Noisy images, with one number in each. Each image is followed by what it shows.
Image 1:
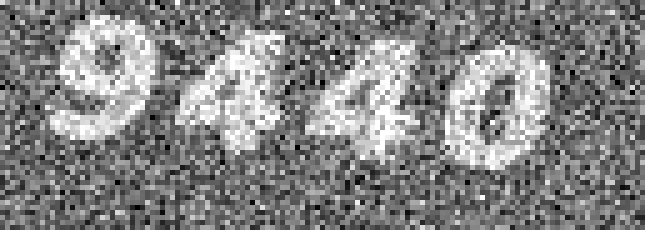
9440
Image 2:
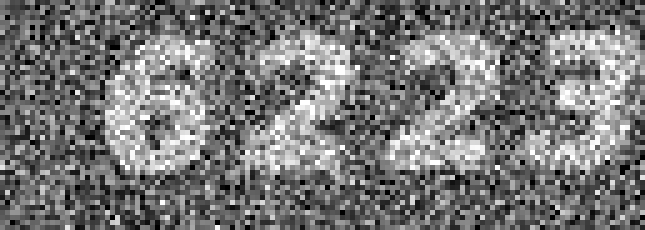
6223
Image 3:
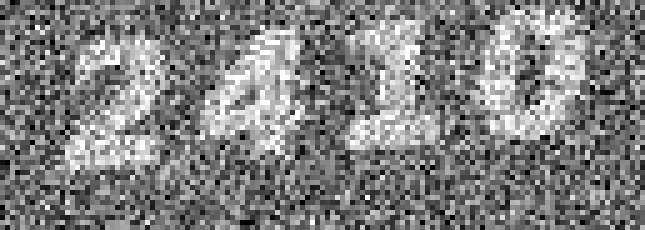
2410
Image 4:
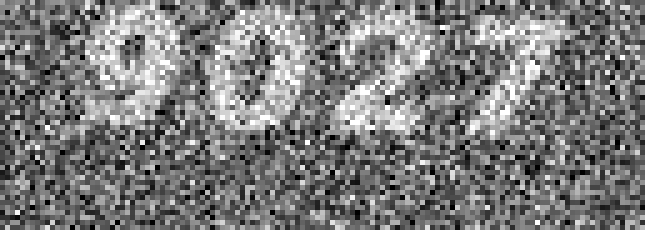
9027
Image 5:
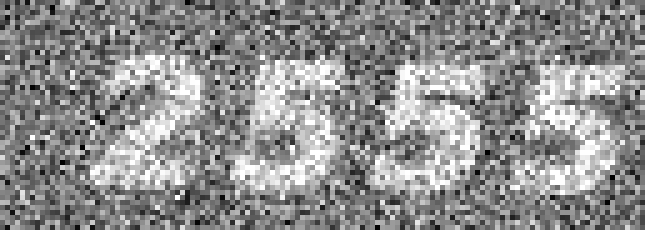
2555
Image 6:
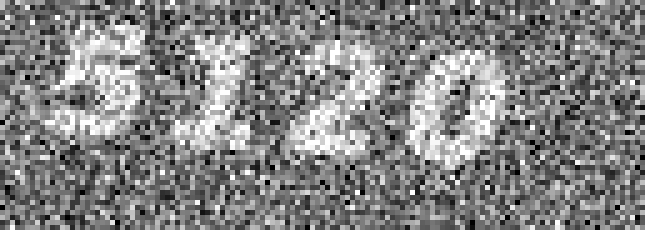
5120
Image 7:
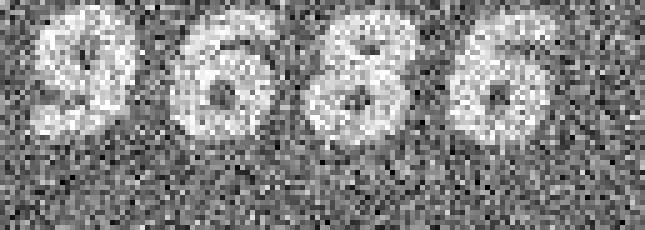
9686
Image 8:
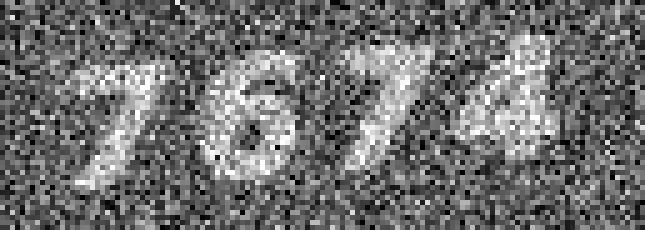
7674
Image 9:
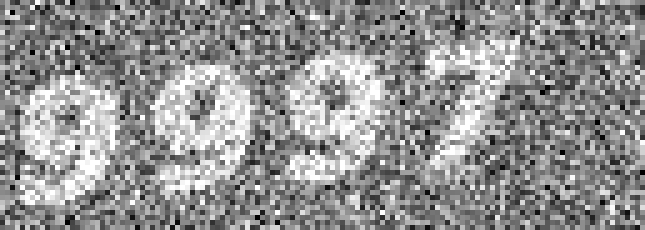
9997
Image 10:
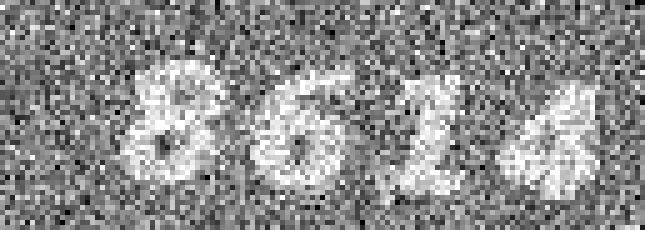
8614
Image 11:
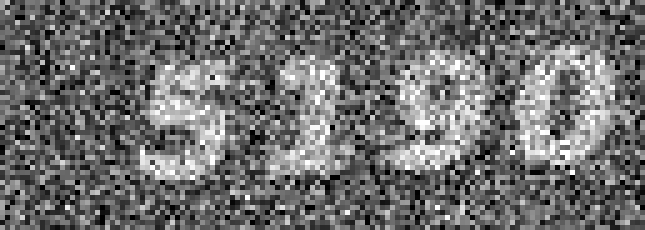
5190
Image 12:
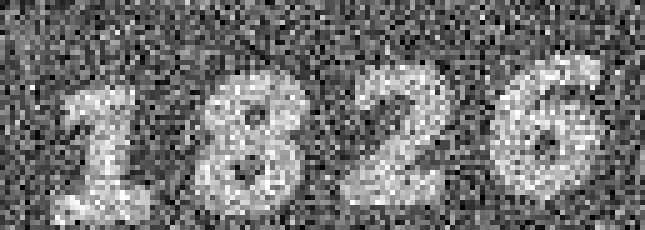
1826
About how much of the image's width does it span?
nearly all
